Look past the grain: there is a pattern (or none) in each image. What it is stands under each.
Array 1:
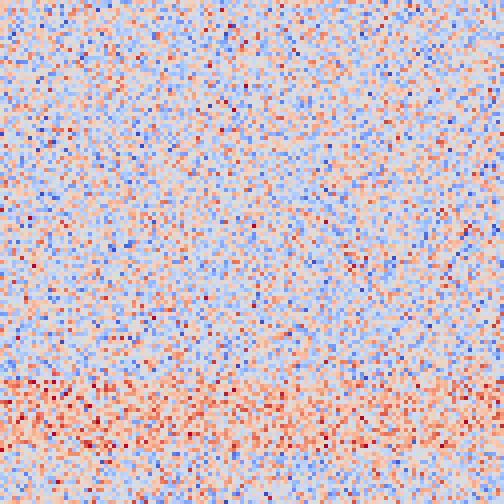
one band of rows
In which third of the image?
bottom
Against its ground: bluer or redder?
redder
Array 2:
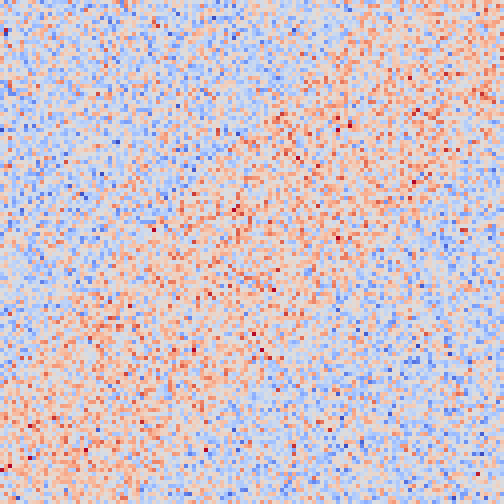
a diagonal band
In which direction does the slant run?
bottom left to top right
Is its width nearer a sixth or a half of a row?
a half
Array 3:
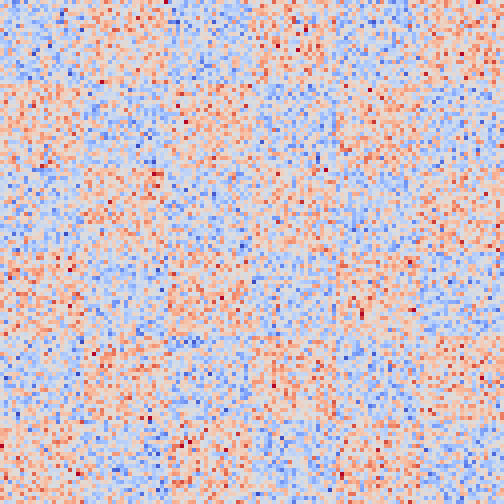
a checkerboard
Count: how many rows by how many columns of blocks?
6 by 6
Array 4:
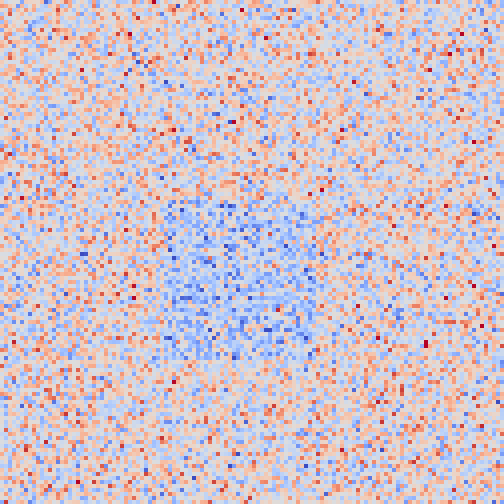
one block
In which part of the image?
centre
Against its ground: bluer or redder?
bluer
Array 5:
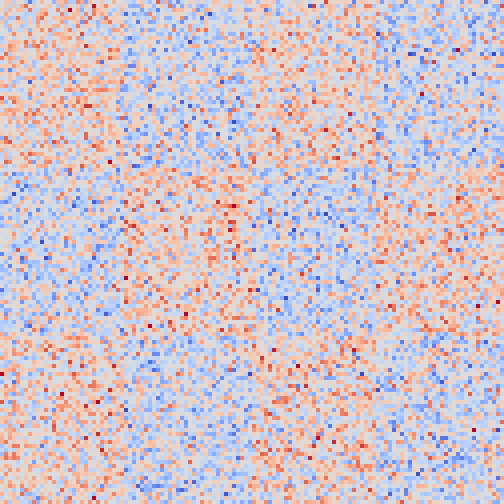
a checkerboard
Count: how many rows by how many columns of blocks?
3 by 4
